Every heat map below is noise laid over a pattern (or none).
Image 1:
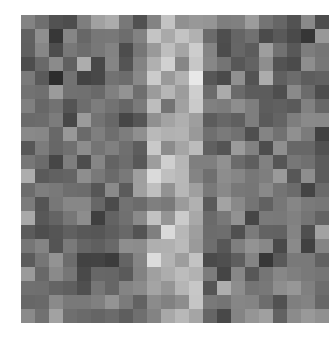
one vertical stripe
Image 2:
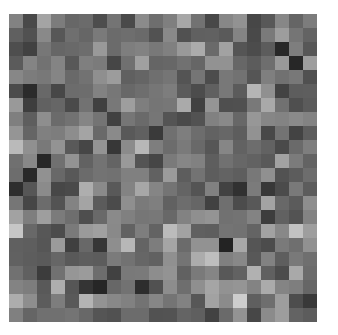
only noise
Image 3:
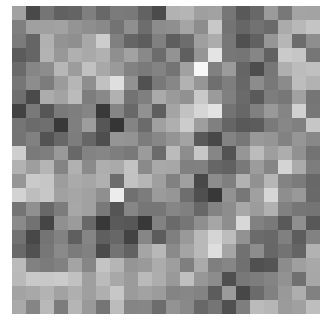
rings round one point
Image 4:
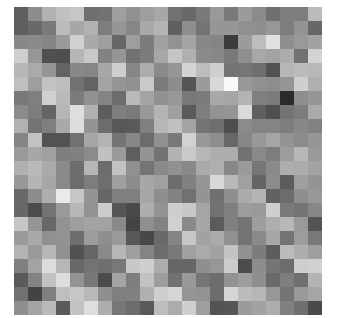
diagonal stripes
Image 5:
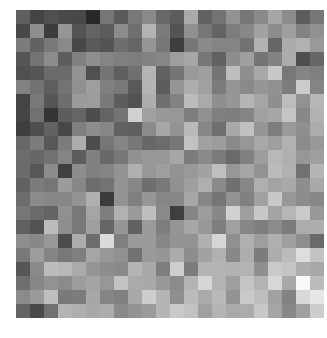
a smooth slope
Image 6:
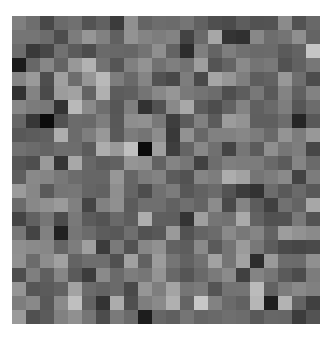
only noise
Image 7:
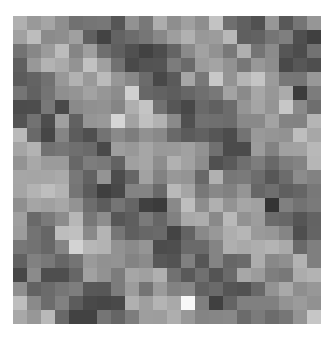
diagonal stripes
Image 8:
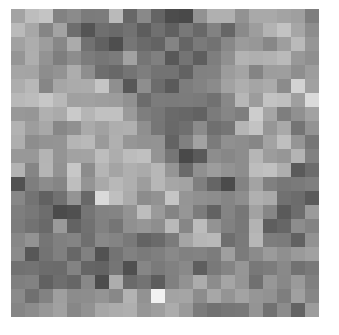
spokes from one point
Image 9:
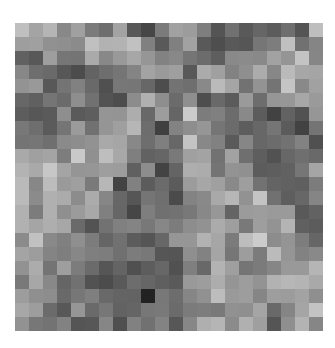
spokes from one point
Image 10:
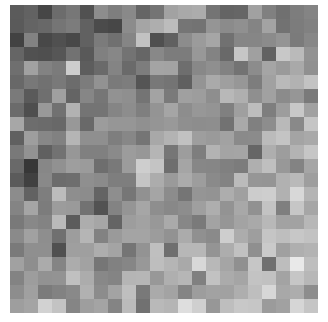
a smooth slope
